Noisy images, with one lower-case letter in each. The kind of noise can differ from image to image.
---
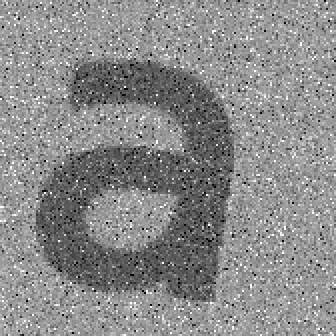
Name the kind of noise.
heavy tails
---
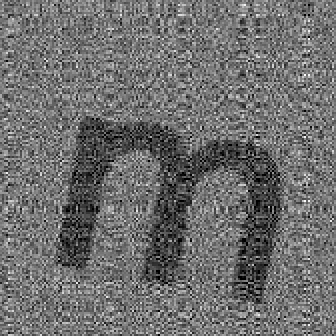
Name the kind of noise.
low rank plus noise
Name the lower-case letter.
m
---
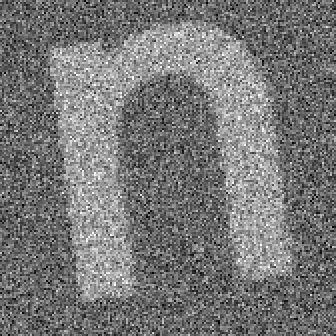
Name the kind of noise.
independent entries
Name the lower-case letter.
n
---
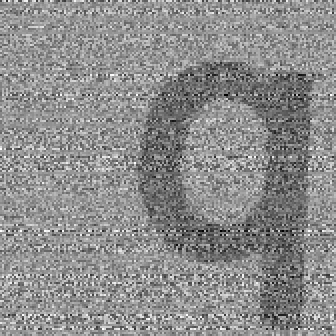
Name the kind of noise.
rows of uneven size
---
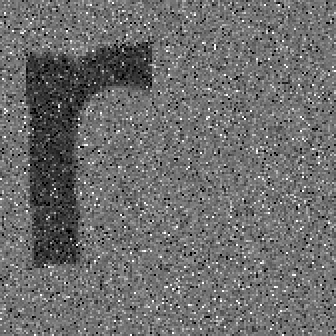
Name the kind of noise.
heavy tails
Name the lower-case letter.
r
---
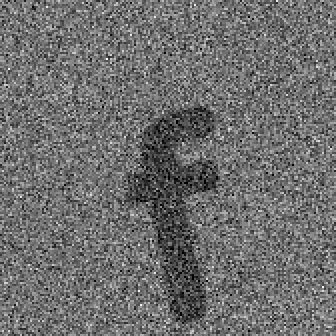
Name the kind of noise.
independent entries
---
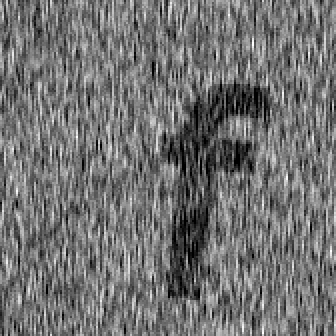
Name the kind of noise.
streaked along the columns
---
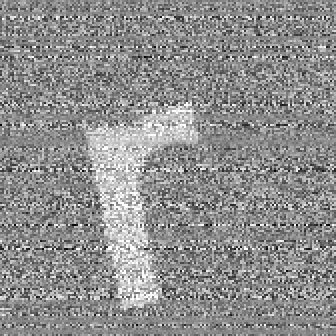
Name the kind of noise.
rows of uneven size
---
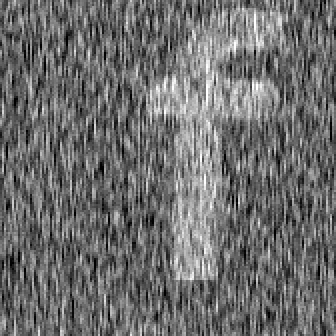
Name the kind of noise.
streaked along the columns
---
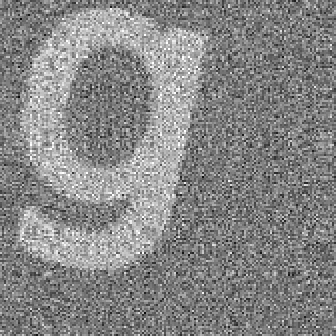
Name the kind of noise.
low rank plus noise
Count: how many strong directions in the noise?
five to eight
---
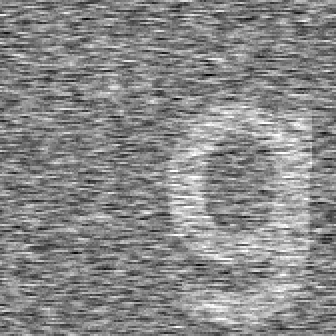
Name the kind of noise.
streaked along the rows
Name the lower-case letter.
g
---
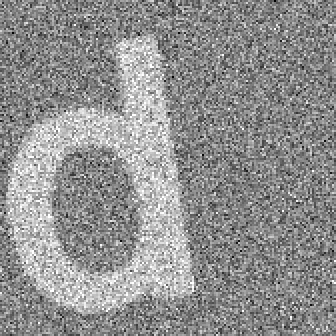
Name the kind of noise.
independent entries
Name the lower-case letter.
d
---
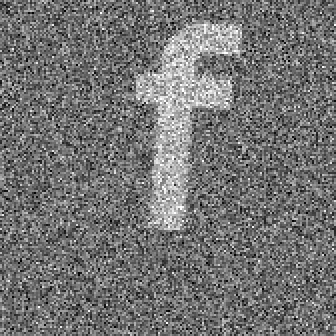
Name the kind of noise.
independent entries
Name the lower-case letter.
f
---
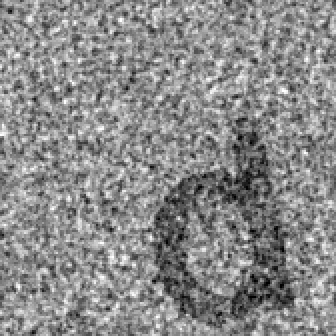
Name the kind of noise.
blotchy
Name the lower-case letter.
d
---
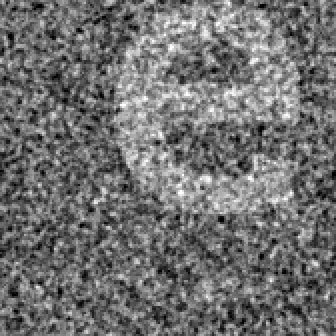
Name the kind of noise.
blotchy
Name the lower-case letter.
e
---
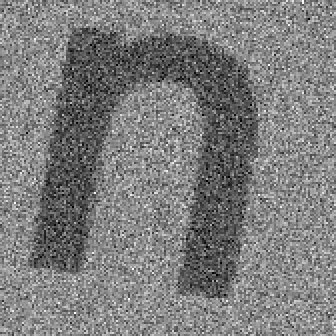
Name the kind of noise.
independent entries
